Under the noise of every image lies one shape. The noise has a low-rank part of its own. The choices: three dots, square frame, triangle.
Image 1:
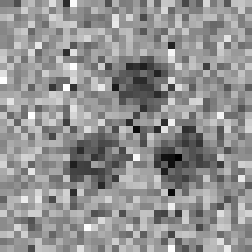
three dots
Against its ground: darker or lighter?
darker
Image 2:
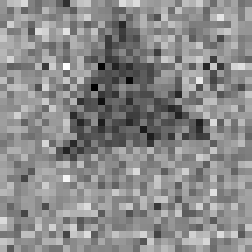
triangle
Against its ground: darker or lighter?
darker
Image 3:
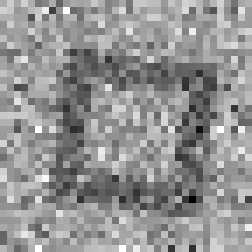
square frame
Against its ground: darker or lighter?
darker
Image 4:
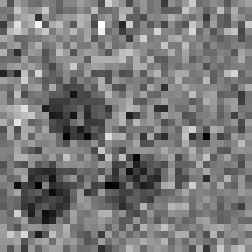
three dots
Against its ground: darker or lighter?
darker
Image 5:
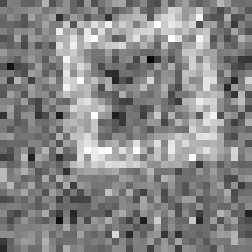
square frame
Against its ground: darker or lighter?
lighter
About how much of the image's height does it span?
two thirds
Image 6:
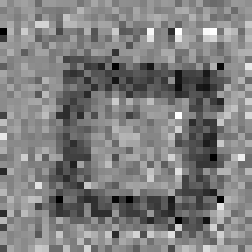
square frame
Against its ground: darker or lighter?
darker
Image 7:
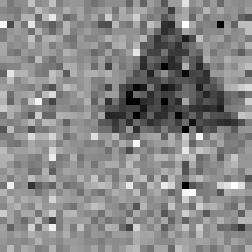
triangle
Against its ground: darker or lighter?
darker
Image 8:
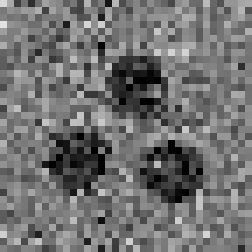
three dots
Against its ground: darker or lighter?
darker
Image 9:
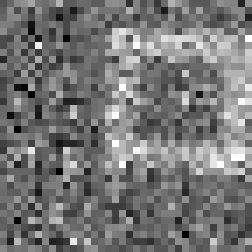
square frame
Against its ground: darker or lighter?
lighter
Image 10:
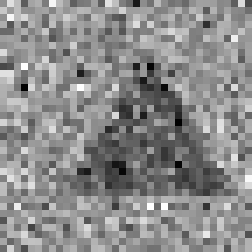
triangle
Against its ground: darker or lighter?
darker
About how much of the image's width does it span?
two thirds
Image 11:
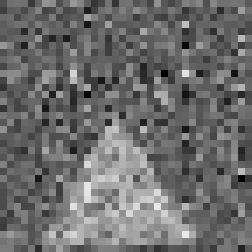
triangle
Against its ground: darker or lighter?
lighter
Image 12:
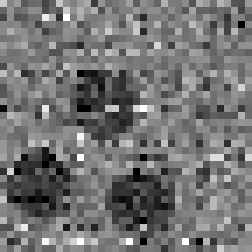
three dots
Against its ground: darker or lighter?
darker
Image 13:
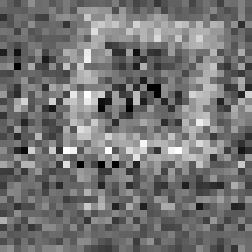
square frame
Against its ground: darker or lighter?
lighter
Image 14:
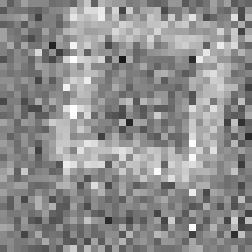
square frame
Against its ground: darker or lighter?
lighter
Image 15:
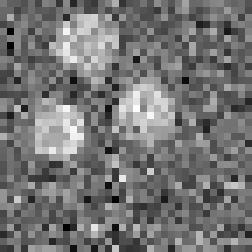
three dots
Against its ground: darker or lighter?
lighter
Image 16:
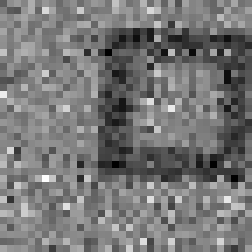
square frame
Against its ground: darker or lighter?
darker
